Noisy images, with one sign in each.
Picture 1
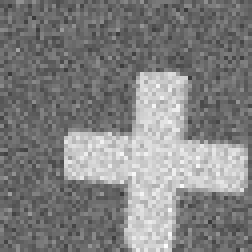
plus sign
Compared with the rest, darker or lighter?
lighter
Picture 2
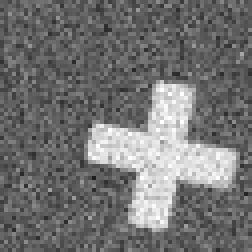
plus sign
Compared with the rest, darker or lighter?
lighter
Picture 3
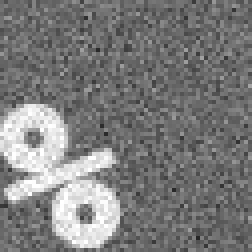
percent sign
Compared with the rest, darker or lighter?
lighter
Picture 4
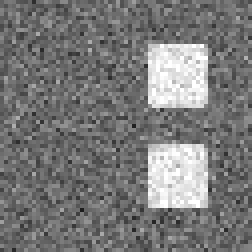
colon
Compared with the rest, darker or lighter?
lighter
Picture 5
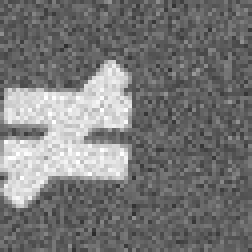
not-equal sign
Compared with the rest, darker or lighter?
lighter
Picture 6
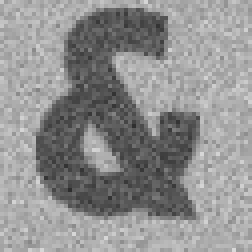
ampersand
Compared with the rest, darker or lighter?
darker
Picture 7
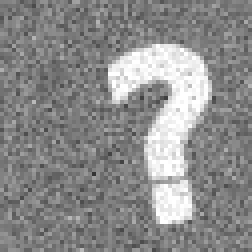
question mark
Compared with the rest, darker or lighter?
lighter
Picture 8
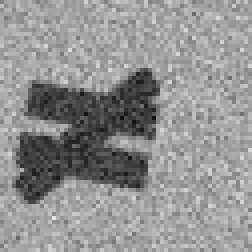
not-equal sign
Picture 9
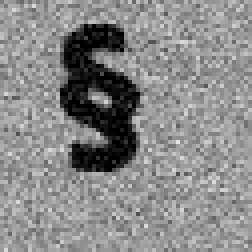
section sign
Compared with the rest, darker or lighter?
darker
